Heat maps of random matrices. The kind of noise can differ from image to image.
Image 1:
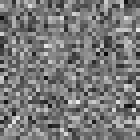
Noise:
low rank plus noise
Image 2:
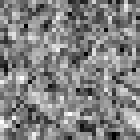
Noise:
blotchy
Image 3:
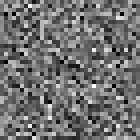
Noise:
low rank plus noise
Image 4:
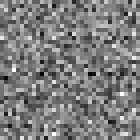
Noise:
independent entries
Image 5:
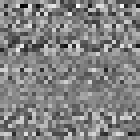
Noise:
rows of uneven size
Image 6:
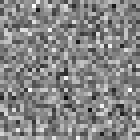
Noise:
independent entries
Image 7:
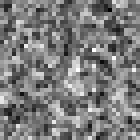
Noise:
blotchy
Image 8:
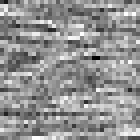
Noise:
streaked along the rows
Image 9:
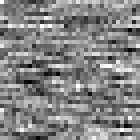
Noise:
streaked along the rows
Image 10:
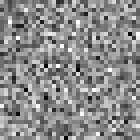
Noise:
independent entries
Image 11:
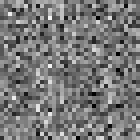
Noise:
low rank plus noise
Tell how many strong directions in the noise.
two
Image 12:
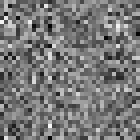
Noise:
low rank plus noise
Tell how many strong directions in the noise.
two
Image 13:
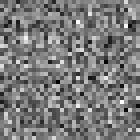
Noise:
low rank plus noise
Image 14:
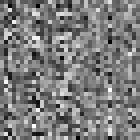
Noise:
columns of uneven size
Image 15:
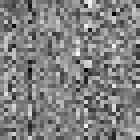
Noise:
columns of uneven size
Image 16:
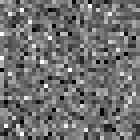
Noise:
heavy tails
